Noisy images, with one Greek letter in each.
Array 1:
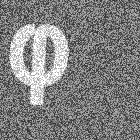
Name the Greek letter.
phi
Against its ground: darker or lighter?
lighter
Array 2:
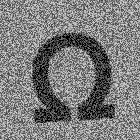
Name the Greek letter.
omega
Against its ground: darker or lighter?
darker
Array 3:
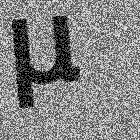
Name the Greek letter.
mu
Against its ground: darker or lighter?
darker
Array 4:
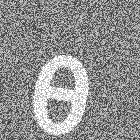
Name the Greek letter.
theta
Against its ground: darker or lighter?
lighter
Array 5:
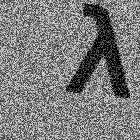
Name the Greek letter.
lambda
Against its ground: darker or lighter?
darker
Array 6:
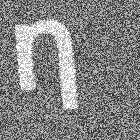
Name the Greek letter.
eta
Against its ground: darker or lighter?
lighter
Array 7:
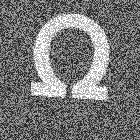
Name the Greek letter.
omega
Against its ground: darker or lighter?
lighter
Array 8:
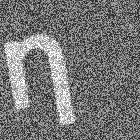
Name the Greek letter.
eta
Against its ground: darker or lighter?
lighter
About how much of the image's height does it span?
two thirds
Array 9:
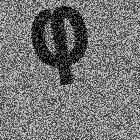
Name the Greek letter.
phi
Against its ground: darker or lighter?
darker
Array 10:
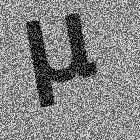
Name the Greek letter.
mu
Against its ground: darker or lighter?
darker
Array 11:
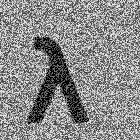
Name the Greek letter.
lambda
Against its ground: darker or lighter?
darker
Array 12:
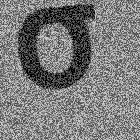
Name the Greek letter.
sigma
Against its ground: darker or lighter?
darker
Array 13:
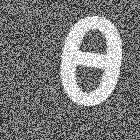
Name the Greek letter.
theta
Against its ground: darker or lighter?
lighter
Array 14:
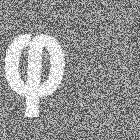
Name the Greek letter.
phi
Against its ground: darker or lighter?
lighter
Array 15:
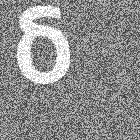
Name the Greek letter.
delta
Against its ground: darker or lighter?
lighter
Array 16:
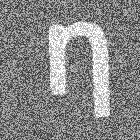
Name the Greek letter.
eta
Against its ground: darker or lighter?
lighter
